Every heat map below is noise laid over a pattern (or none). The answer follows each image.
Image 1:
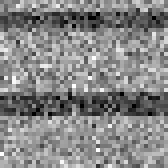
bands of rows
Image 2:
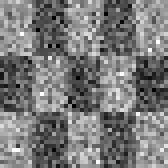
a checkerboard
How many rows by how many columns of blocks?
3 by 5
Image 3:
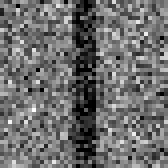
one band of columns
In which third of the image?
middle
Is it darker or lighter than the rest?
darker
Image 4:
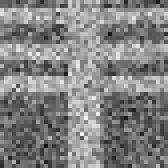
bands of rows crossing bands of columns
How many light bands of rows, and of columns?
3 and 1
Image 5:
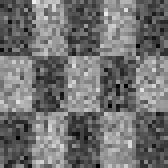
a checkerboard
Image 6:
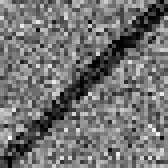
a diagonal band
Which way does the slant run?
bottom left to top right
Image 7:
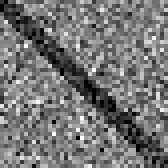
a diagonal band
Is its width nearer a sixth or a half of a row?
a sixth
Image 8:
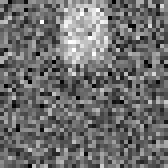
one block
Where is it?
top middle
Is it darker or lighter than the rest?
lighter
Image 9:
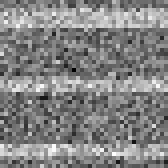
bands of rows
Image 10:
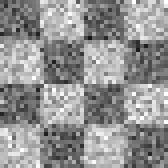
a checkerboard
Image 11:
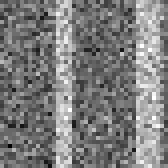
bands of columns
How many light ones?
2
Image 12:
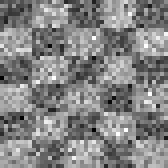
a checkerboard
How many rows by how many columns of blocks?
6 by 5
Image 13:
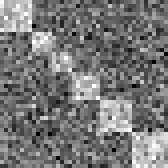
blocks along the diagonal
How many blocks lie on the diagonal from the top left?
6
